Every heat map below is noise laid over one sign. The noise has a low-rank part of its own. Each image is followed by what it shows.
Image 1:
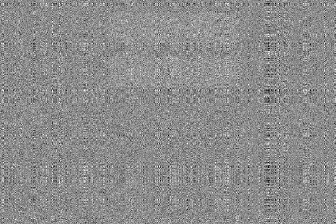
light equals sign, top middle
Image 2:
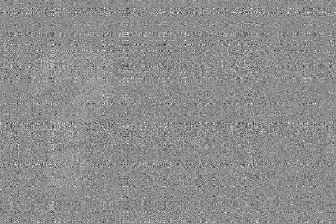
light question mark
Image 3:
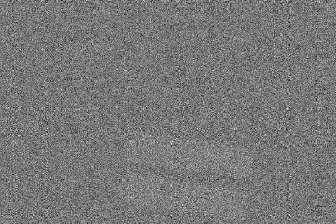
light equals sign, bottom middle
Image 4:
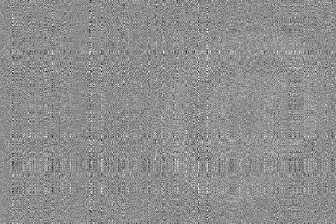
light at sign
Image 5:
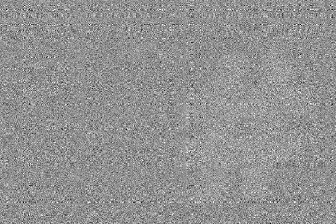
light hash sign
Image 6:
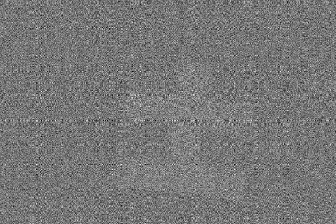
light plus-minus sign
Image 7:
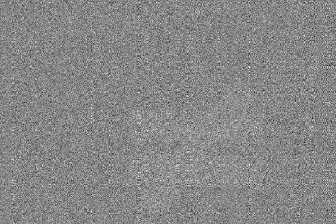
light not-equal sign
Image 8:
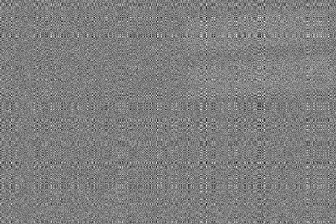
light equals sign, top right
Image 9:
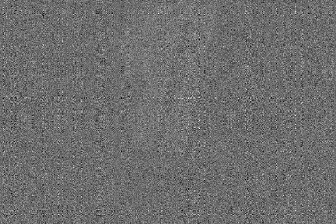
light pilcrow
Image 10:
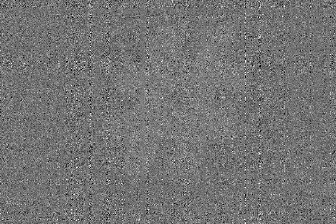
light hash sign
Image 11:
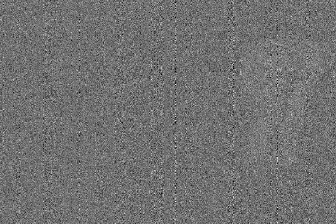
light pilcrow
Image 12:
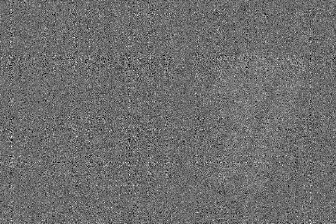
light pilcrow
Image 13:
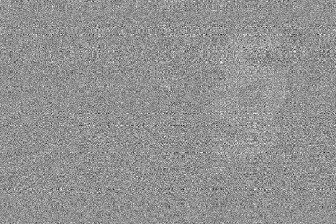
light section sign
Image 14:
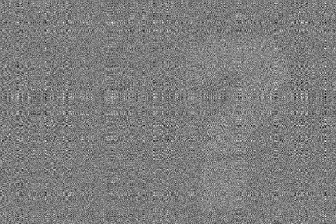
light question mark
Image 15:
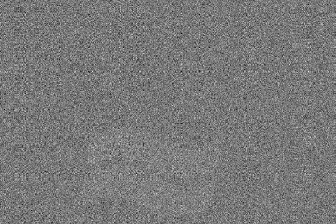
light approximately sign, bottom middle
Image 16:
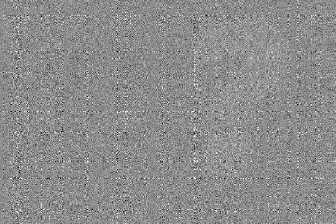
light question mark
